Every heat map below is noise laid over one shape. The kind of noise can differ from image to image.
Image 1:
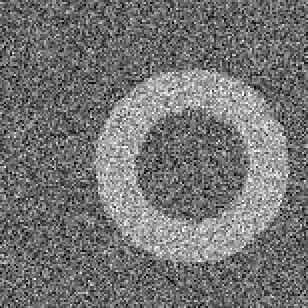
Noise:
independent entries
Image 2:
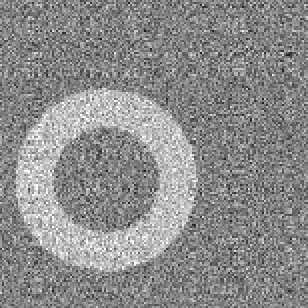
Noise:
low rank plus noise
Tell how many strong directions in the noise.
five to eight
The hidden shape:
ring
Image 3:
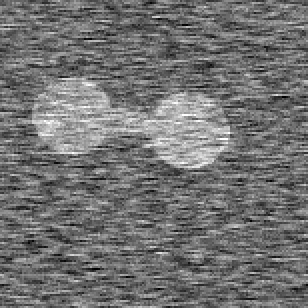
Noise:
streaked along the rows
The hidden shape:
dumbbell
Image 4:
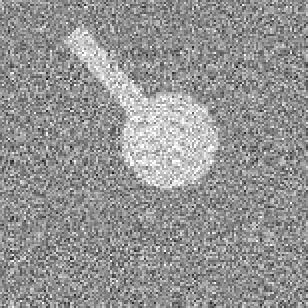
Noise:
low rank plus noise
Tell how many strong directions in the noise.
two
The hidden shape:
lollipop
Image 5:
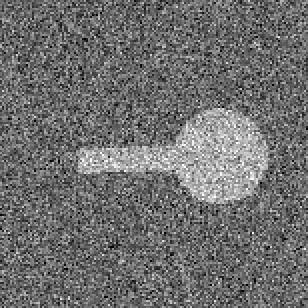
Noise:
independent entries
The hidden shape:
lollipop
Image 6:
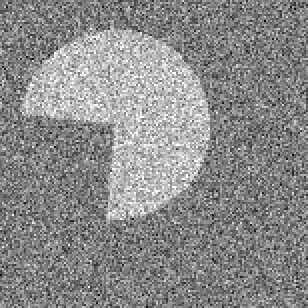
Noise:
independent entries
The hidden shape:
disc with a wedge cut out
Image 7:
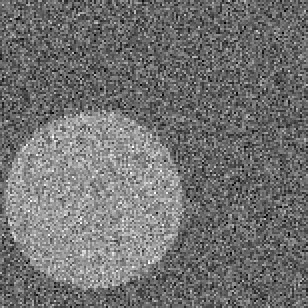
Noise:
independent entries
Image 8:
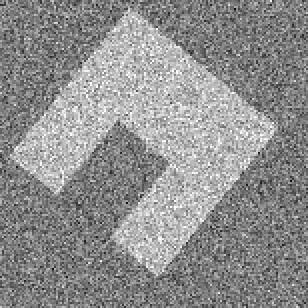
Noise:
independent entries
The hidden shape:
square with a notch
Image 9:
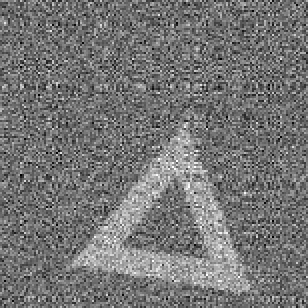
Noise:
low rank plus noise
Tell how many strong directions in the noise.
one
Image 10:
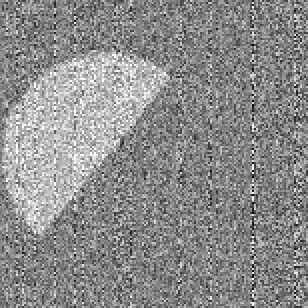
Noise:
columns of uneven size
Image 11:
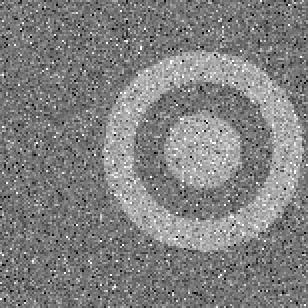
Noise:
heavy tails
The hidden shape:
bullseye
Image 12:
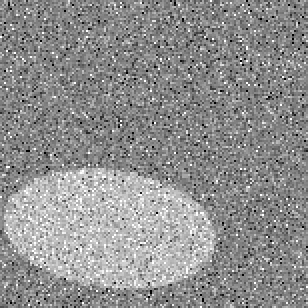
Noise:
heavy tails
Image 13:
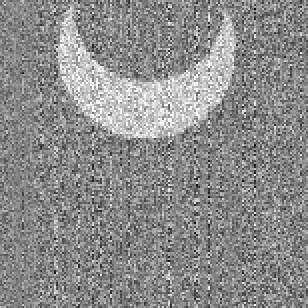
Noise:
columns of uneven size
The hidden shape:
crescent
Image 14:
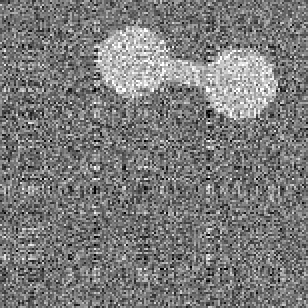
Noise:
low rank plus noise
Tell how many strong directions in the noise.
one
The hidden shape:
dumbbell
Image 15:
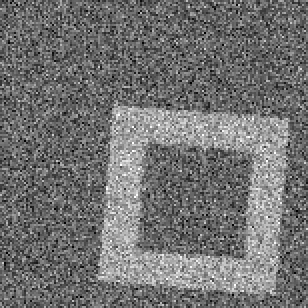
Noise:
independent entries
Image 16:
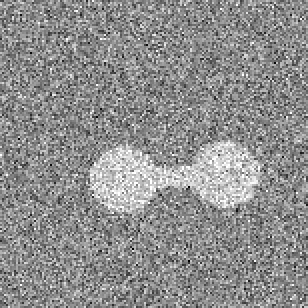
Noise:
independent entries
